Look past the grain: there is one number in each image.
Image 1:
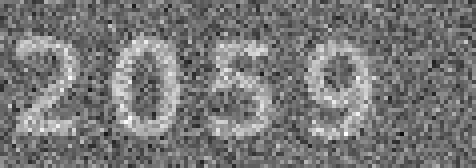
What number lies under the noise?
2059
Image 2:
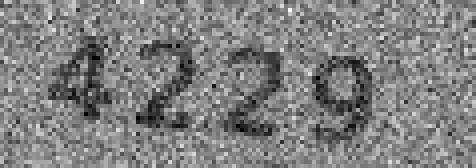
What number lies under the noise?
4229
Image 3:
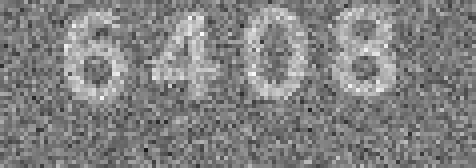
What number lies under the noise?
6408
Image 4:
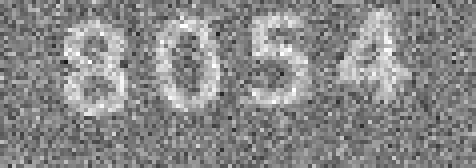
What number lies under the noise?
8054
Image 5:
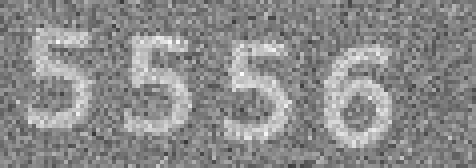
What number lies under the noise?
5556
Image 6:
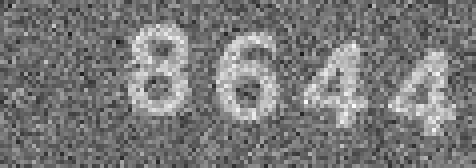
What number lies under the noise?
8644
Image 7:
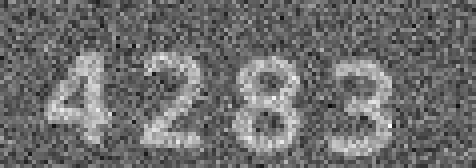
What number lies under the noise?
4283
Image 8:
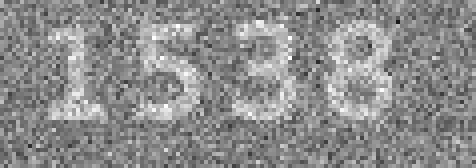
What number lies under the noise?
1538
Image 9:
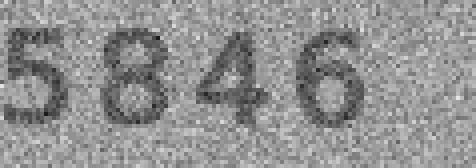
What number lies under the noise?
5846
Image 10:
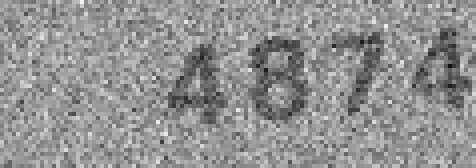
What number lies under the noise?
4874
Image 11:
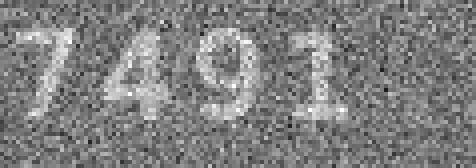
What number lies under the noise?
7491
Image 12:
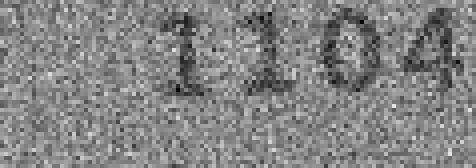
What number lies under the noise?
1104
